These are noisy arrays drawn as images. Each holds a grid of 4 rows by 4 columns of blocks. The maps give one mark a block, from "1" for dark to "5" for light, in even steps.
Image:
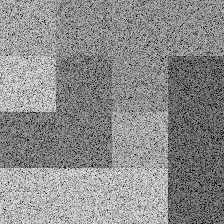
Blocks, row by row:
4 3 3 3
5 2 3 1
2 2 4 1
5 5 5 1
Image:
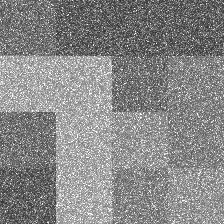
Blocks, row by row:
2 1 1 1
5 5 2 3
2 5 4 3
1 5 3 4
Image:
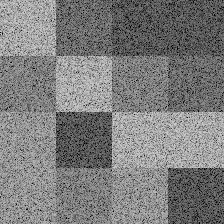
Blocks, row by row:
5 2 1 1
3 5 3 2
4 1 5 5
4 3 4 1
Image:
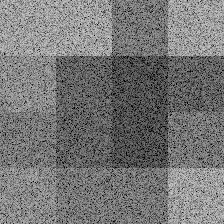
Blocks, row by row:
5 5 3 5
4 2 1 2
3 2 1 3
4 3 3 5
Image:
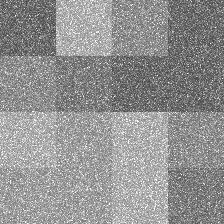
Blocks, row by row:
1 5 3 1
3 2 1 1
5 4 5 3
4 4 5 2
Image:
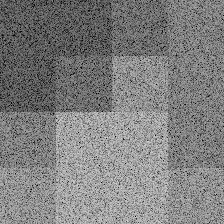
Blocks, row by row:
1 1 2 3
1 2 4 3
3 5 5 3
4 5 5 4
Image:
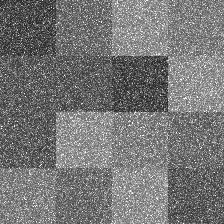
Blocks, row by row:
1 3 5 4
2 2 1 5
2 5 4 3
4 3 5 2
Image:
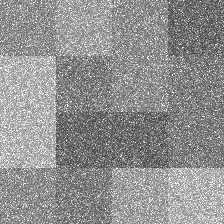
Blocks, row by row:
3 4 3 1
5 2 3 2
5 1 1 2
3 2 4 5
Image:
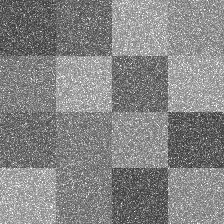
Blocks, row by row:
1 2 5 4
3 5 2 5
2 3 4 1
5 3 1 4
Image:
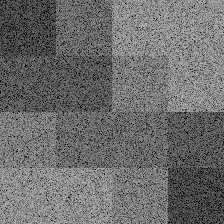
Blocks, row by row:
1 3 5 5
2 2 4 5
4 3 3 2
5 5 4 1
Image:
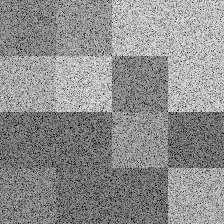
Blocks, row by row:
2 3 5 5
4 5 2 5
1 1 3 1
2 1 1 4
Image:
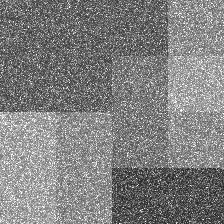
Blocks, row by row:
2 2 2 4
2 2 3 5
5 4 3 4
5 4 1 1
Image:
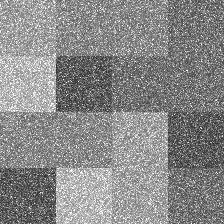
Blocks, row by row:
4 3 3 2
5 1 2 2
3 3 4 1
1 5 4 2
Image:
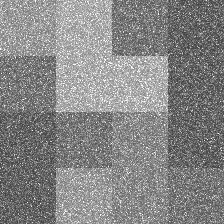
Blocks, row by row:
4 5 2 1
2 5 5 1
1 2 3 1
1 4 3 2
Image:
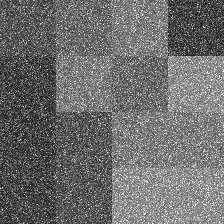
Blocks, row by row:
2 3 4 1
1 4 3 5
1 2 4 4
1 2 5 5
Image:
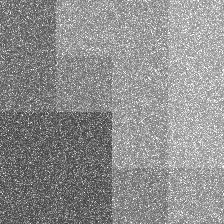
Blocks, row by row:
2 4 4 5
2 3 4 5
1 1 4 5
1 1 3 4
